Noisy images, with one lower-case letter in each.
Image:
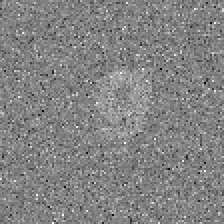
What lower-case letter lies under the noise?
g
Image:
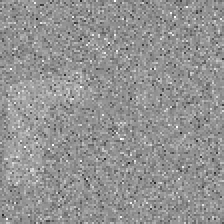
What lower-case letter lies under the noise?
r
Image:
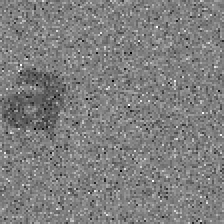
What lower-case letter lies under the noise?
a
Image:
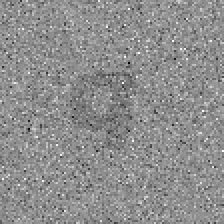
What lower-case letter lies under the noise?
q
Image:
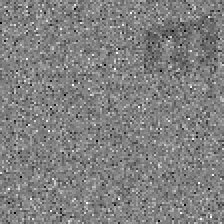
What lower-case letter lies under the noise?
m
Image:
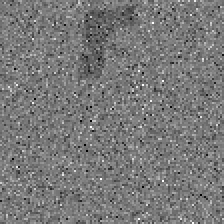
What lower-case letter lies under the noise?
r
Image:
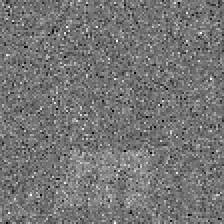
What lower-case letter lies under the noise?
m
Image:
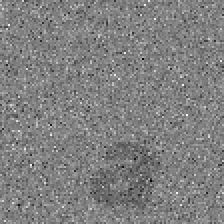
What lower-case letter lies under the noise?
a
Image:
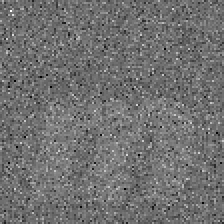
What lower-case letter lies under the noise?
m
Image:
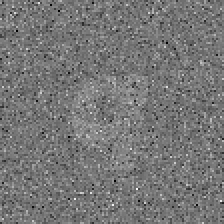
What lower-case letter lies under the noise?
q
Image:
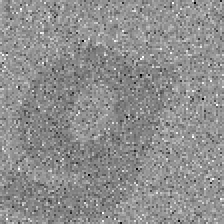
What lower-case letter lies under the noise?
g
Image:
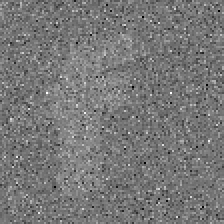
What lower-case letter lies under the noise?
f
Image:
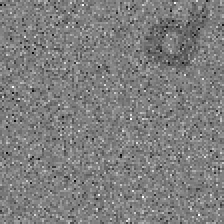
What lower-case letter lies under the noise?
d
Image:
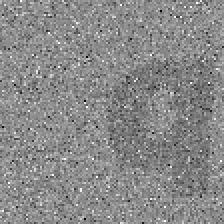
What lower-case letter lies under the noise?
q
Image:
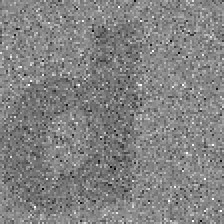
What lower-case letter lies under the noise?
d
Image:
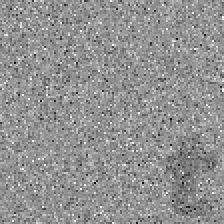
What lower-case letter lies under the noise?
t
